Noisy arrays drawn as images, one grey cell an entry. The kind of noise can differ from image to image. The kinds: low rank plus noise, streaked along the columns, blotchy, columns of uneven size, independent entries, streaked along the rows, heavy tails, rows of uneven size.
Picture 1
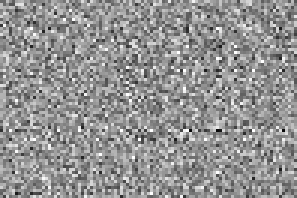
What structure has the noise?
low rank plus noise
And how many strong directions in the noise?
one
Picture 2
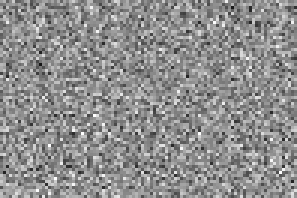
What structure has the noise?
low rank plus noise
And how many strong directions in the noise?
three or four
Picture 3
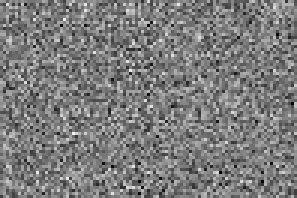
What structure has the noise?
low rank plus noise
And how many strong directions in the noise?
three or four
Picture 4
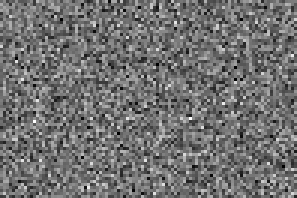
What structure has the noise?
independent entries
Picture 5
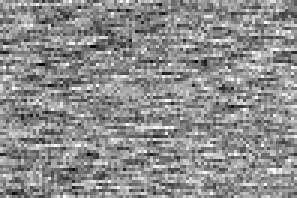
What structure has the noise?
streaked along the rows
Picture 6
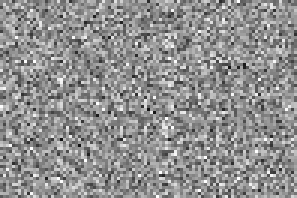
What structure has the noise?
low rank plus noise
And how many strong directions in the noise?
one
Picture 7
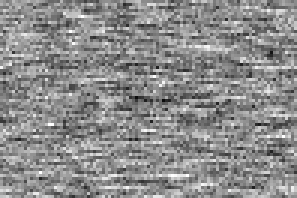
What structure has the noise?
streaked along the rows
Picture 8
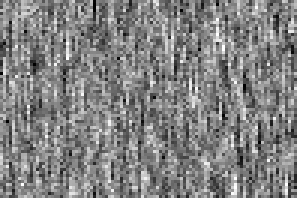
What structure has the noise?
streaked along the columns
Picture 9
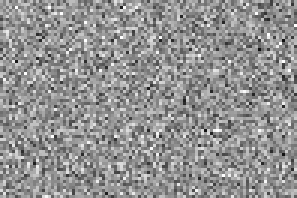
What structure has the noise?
low rank plus noise
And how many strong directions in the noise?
one
